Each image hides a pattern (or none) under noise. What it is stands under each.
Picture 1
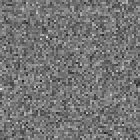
only noise
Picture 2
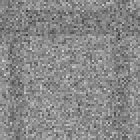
bands of rows crossing bands of columns
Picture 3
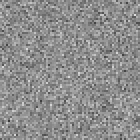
only noise
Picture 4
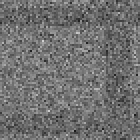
bands of rows crossing bands of columns
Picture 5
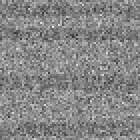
bands of rows
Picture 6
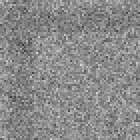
bands of rows crossing bands of columns
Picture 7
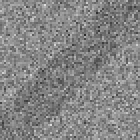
a diagonal band
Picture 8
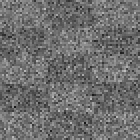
a checkerboard
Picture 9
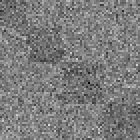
blocks along the diagonal
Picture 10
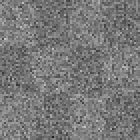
a checkerboard
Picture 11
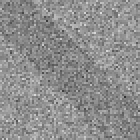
a diagonal band
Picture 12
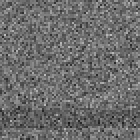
one band of rows
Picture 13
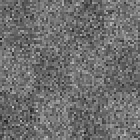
a checkerboard
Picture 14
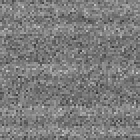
bands of rows
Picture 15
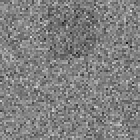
one block
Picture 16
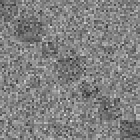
blocks along the diagonal
